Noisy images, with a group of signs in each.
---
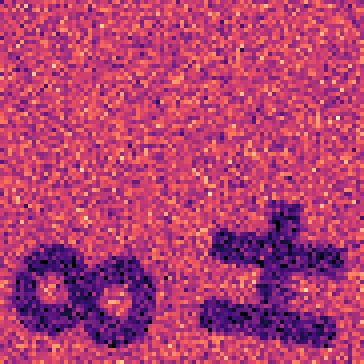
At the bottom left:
infinity sign
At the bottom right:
plus-minus sign
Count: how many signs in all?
2
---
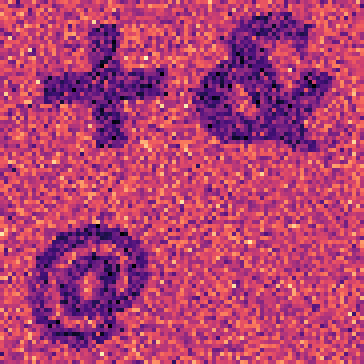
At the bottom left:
at sign
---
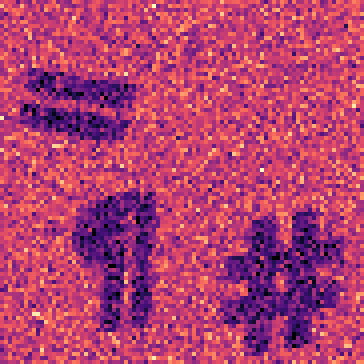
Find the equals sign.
top left
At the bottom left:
pilcrow
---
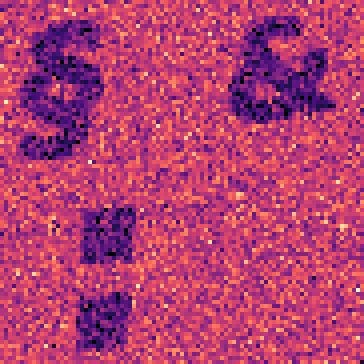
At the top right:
ampersand
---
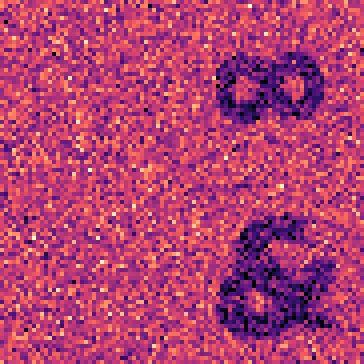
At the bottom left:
nothing
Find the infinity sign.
top right
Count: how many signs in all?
2
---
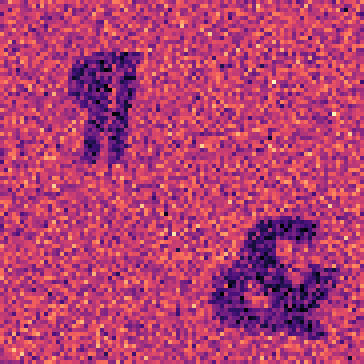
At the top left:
pilcrow
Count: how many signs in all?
2
